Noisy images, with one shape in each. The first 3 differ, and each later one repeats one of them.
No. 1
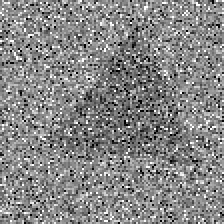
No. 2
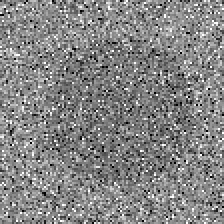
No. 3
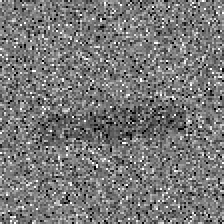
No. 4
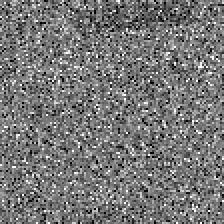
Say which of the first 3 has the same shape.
3
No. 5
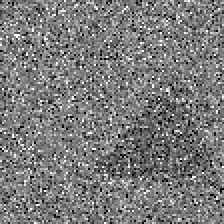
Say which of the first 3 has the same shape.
1
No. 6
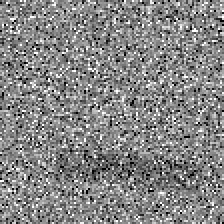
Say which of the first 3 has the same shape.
3
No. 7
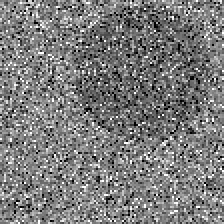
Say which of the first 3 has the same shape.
2
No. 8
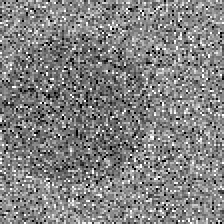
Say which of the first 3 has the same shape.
2
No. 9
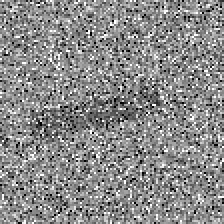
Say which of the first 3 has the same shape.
3
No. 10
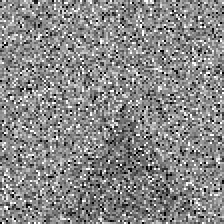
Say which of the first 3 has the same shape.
1
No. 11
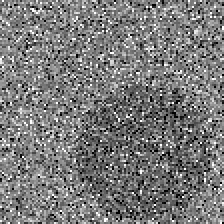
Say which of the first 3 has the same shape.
2
